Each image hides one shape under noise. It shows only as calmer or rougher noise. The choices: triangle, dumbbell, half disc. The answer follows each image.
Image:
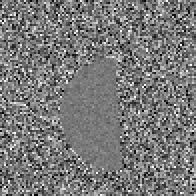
half disc
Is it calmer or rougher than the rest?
calmer
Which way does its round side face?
left
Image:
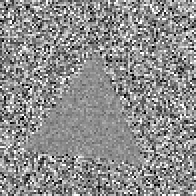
triangle
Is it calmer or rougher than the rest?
calmer
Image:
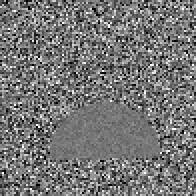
half disc
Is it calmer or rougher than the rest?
calmer
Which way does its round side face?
up
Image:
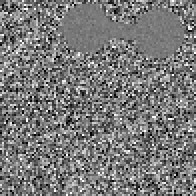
dumbbell
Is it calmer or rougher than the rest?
calmer
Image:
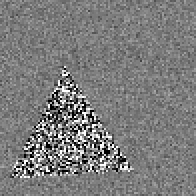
triangle
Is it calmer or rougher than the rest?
rougher
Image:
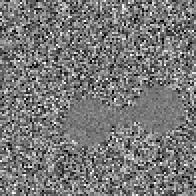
dumbbell
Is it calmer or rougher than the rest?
calmer
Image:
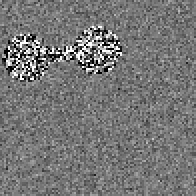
dumbbell
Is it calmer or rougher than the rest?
rougher
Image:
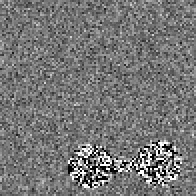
dumbbell
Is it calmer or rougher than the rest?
rougher
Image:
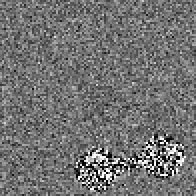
dumbbell
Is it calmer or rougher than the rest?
rougher
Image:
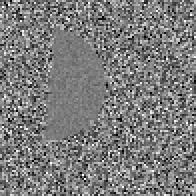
half disc
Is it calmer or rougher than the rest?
calmer
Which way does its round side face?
right
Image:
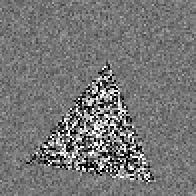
triangle
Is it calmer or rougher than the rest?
rougher
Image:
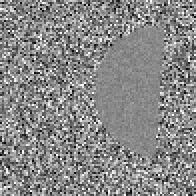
half disc
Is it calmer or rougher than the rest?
calmer
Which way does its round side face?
left
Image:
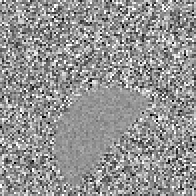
half disc
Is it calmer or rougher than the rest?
calmer
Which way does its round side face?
up and left
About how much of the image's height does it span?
half
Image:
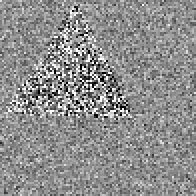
triangle
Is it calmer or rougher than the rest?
rougher
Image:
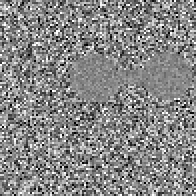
dumbbell
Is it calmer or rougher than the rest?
calmer
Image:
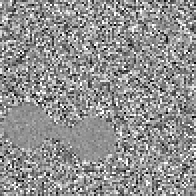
dumbbell
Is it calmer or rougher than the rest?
calmer
